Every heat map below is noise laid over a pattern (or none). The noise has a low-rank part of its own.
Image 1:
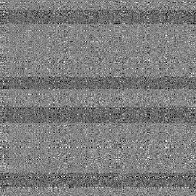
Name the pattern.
bands of rows
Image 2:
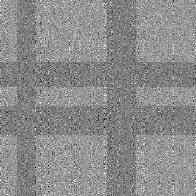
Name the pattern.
bands of rows crossing bands of columns
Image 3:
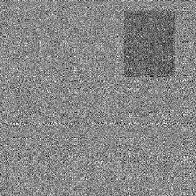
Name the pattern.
one block
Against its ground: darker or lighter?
darker
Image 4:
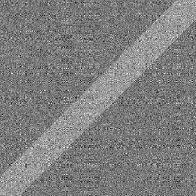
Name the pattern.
a diagonal band
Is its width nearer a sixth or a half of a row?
a sixth
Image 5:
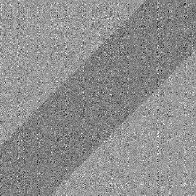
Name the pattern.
a diagonal band
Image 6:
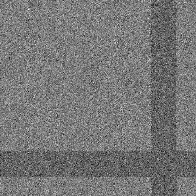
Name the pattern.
bands of rows crossing bands of columns
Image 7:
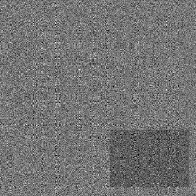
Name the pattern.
one block
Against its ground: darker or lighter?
darker
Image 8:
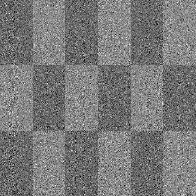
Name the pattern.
a checkerboard
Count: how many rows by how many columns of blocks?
3 by 6
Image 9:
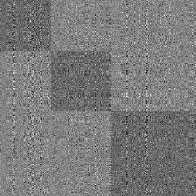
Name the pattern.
blocks along the diagonal
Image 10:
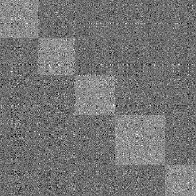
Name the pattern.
blocks along the diagonal
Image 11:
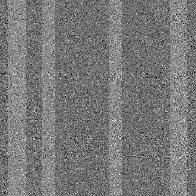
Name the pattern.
bands of columns
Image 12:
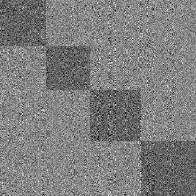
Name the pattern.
blocks along the diagonal
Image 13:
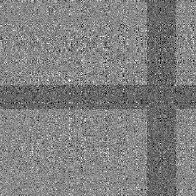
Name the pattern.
bands of rows crossing bands of columns
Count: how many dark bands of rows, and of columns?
1 and 1
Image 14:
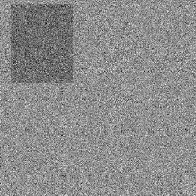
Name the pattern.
one block
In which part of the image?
top left
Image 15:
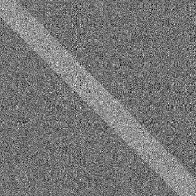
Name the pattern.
a diagonal band
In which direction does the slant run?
top left to bottom right
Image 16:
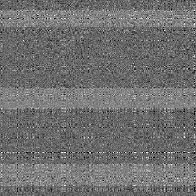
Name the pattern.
bands of rows
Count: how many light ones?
3
